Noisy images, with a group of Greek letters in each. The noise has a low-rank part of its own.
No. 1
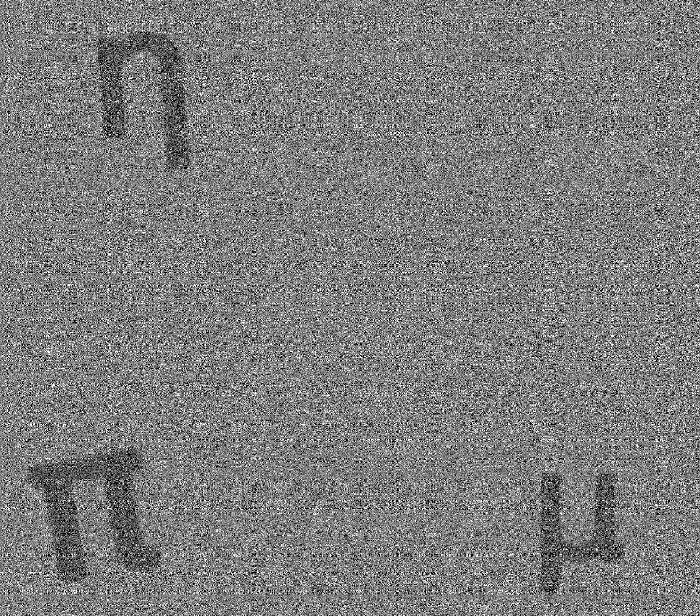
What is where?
top left: eta; bottom left: pi; bottom right: mu
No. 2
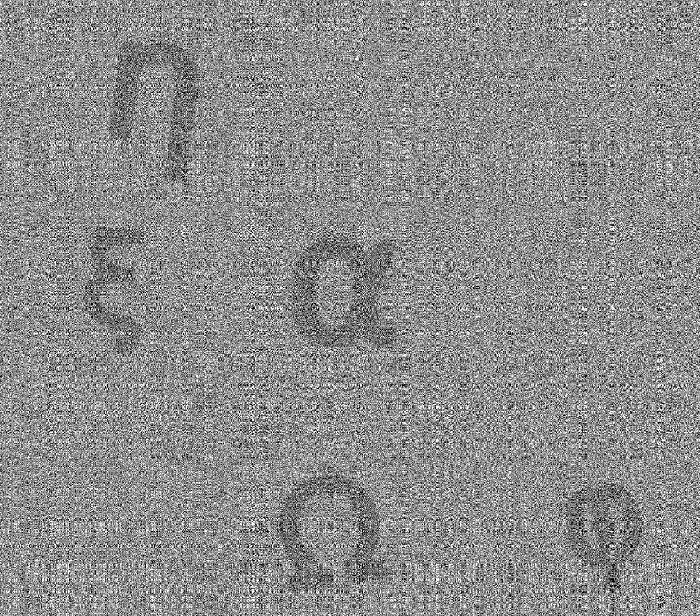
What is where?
top left: eta; middle left: xi; centre: alpha; bottom middle: omega; bottom right: phi
